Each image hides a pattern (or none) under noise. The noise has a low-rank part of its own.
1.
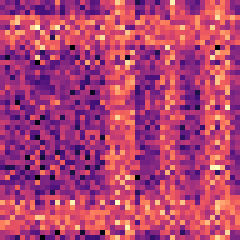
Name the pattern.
bands of rows crossing bands of columns
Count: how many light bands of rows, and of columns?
2 and 3
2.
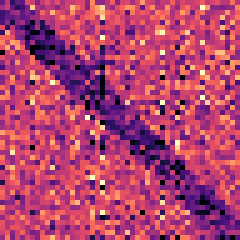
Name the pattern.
a diagonal band
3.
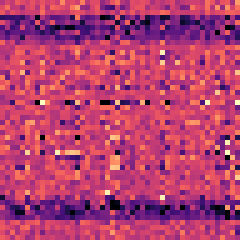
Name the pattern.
bands of rows
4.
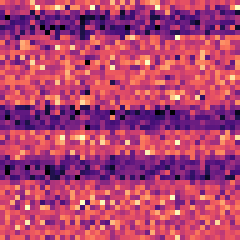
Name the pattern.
bands of rows
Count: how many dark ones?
3
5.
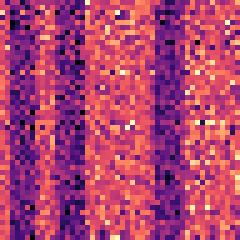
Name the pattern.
bands of columns
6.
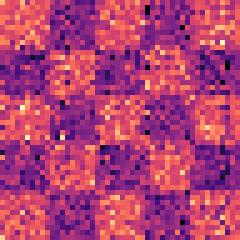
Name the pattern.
a checkerboard
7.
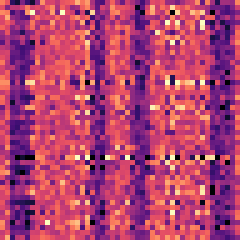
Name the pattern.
bands of columns
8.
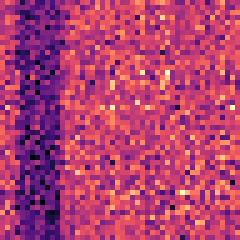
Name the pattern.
one band of columns
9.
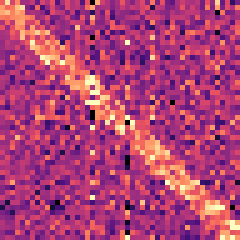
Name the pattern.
a diagonal band
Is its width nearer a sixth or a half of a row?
a sixth
